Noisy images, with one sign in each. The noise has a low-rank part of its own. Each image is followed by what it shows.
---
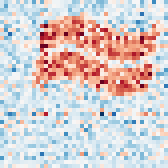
approximately sign
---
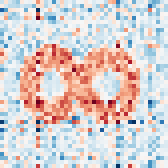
infinity sign
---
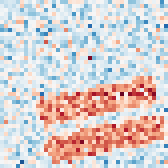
equals sign
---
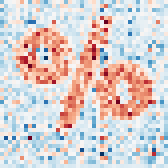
percent sign
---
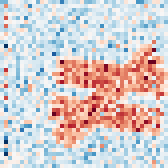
not-equal sign
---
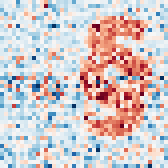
section sign
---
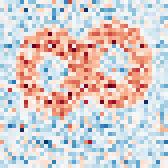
infinity sign
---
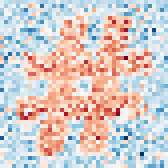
hash sign
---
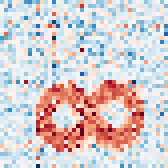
infinity sign
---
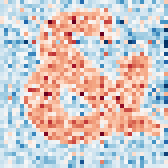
ampersand
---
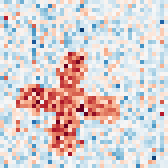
plus sign
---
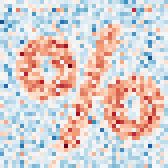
percent sign
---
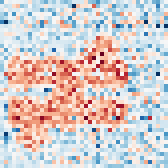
not-equal sign
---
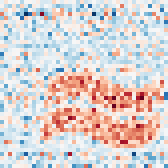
approximately sign
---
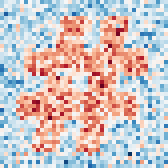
hash sign
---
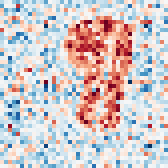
pilcrow
